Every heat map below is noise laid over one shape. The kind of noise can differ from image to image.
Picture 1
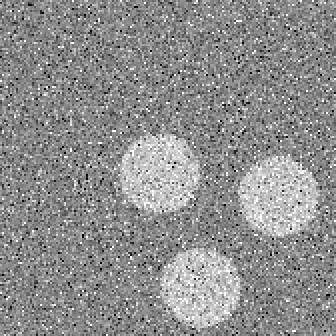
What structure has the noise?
heavy tails
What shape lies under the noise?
three dots
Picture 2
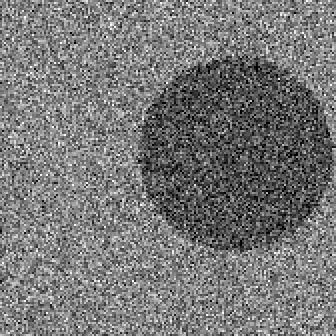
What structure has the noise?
independent entries
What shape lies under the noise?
disc
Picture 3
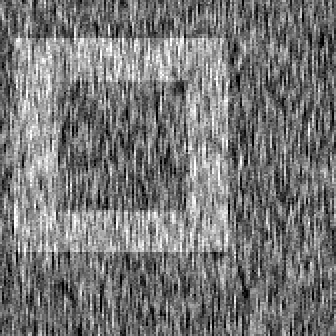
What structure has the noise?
streaked along the columns
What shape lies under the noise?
square frame
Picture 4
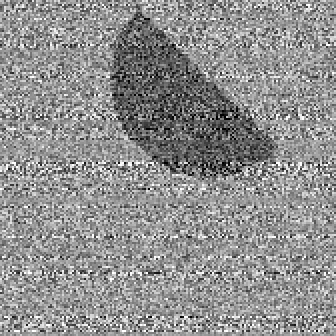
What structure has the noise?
rows of uneven size
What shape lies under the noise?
half disc
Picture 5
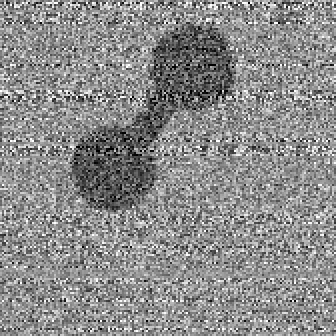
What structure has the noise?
rows of uneven size
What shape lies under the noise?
dumbbell
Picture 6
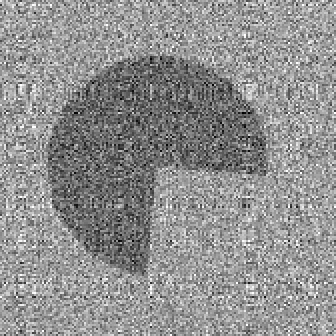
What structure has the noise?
low rank plus noise
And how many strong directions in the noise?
two
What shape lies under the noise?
disc with a wedge cut out
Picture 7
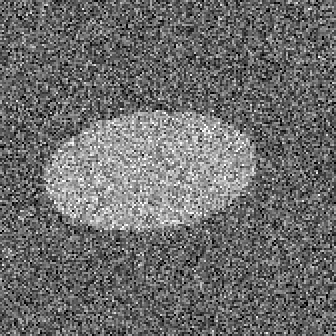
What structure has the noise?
independent entries
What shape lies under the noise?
ellipse
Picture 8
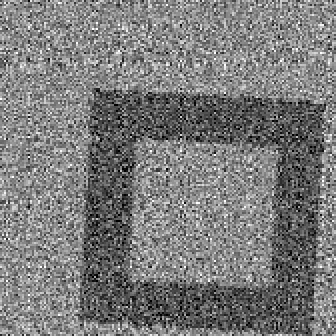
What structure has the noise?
low rank plus noise
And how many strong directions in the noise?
three or four
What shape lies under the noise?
square frame
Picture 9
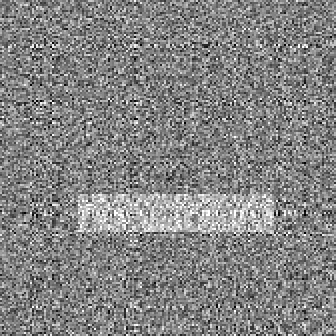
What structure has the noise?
low rank plus noise
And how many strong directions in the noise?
two
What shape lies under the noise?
bar
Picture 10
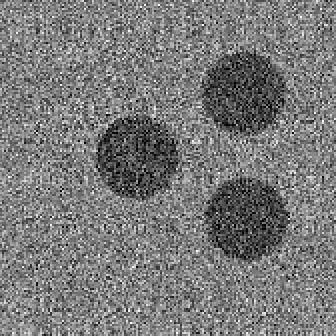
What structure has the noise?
low rank plus noise
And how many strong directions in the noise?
three or four
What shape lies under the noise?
three dots
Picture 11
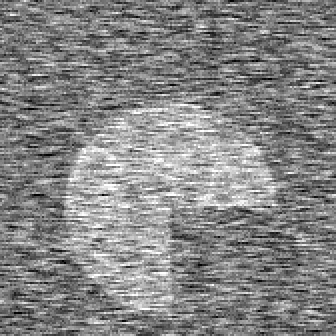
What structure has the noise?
streaked along the rows
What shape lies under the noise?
disc with a wedge cut out
